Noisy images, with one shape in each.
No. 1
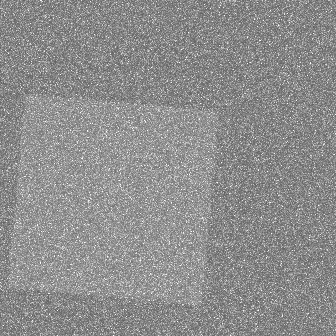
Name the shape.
square
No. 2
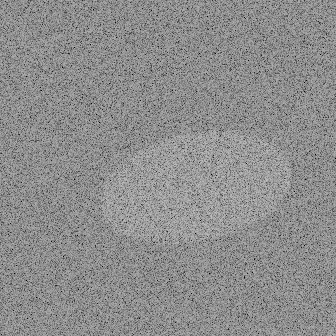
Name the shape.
ellipse
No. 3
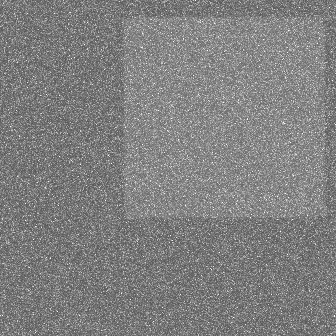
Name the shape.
square
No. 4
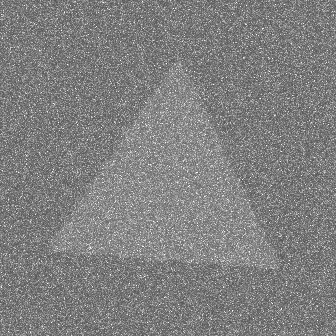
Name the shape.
triangle
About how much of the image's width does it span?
two thirds
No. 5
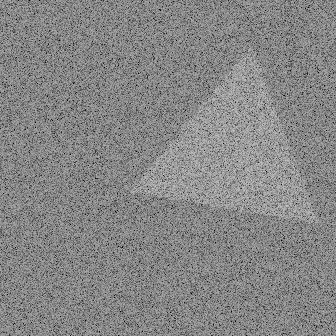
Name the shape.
triangle
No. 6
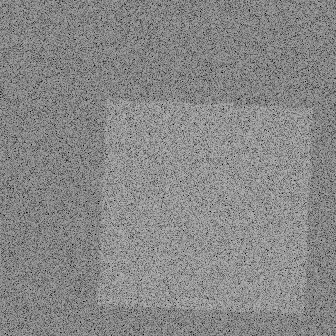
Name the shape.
square
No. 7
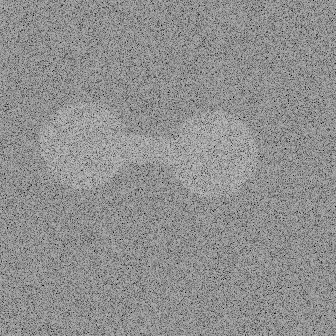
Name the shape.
dumbbell
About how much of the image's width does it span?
two thirds
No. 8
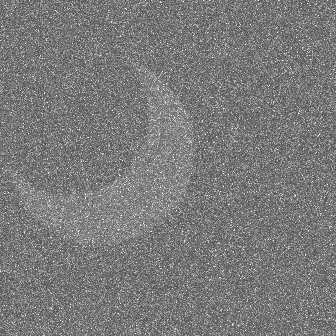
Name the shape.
crescent
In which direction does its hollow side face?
up and left
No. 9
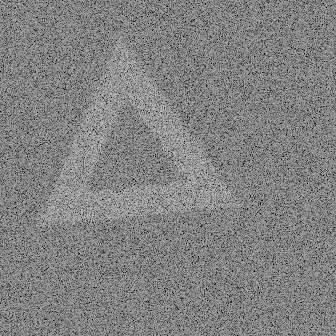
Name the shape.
triangle frame
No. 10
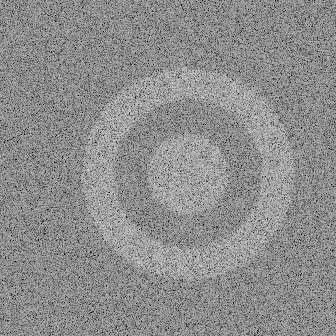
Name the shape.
bullseye
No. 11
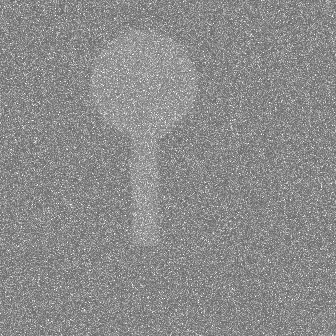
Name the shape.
lollipop
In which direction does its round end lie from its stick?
up
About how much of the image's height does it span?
two thirds
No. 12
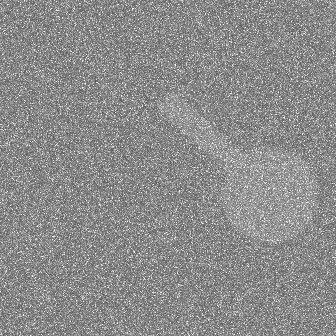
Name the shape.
lollipop
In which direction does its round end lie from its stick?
down and right
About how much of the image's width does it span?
half
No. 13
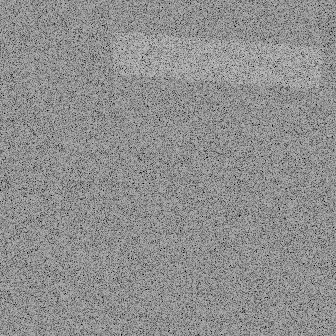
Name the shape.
bar
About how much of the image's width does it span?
two thirds
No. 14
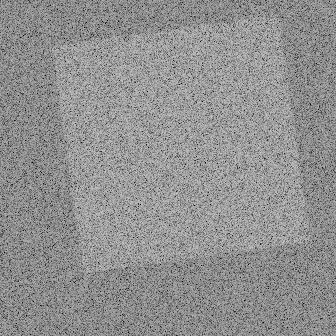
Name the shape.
square
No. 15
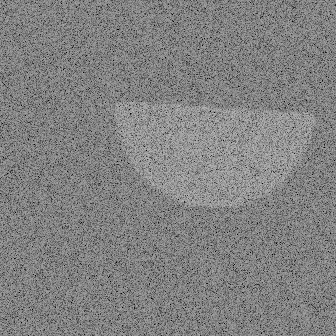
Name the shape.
half disc
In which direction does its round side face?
down
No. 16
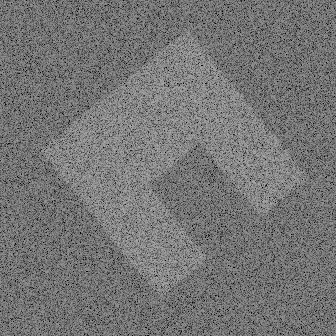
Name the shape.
square with a notch
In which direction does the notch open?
down and right
